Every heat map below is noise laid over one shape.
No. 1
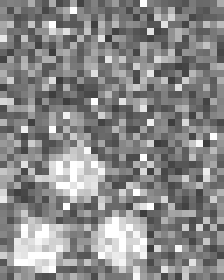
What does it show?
light three dots
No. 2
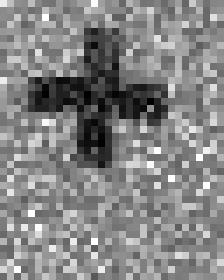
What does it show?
dark cross
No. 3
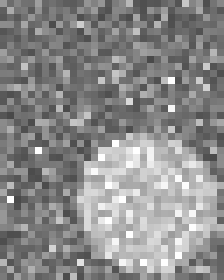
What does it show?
light disc
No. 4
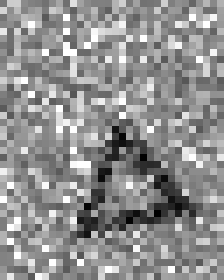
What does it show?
dark triangle frame
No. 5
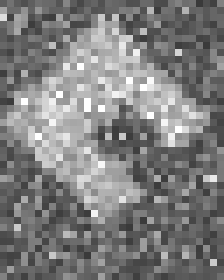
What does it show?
light square with a notch
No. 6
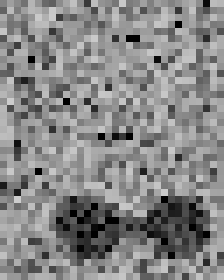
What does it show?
dark dumbbell
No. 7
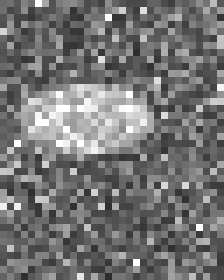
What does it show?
light ellipse
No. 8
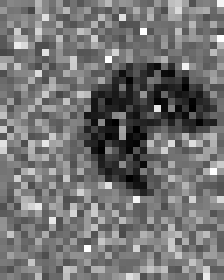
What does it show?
dark disc with a wedge cut out
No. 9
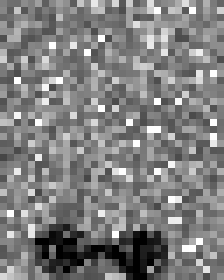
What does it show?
dark dumbbell
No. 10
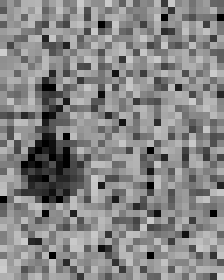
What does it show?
dark lollipop, middle left
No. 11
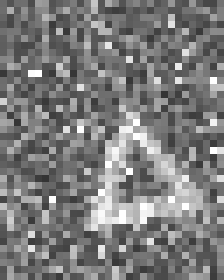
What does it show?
light triangle frame
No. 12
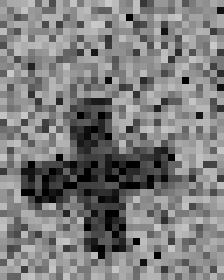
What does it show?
dark cross
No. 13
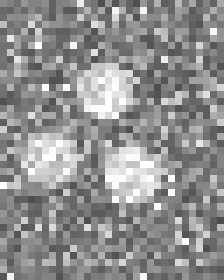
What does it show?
light three dots
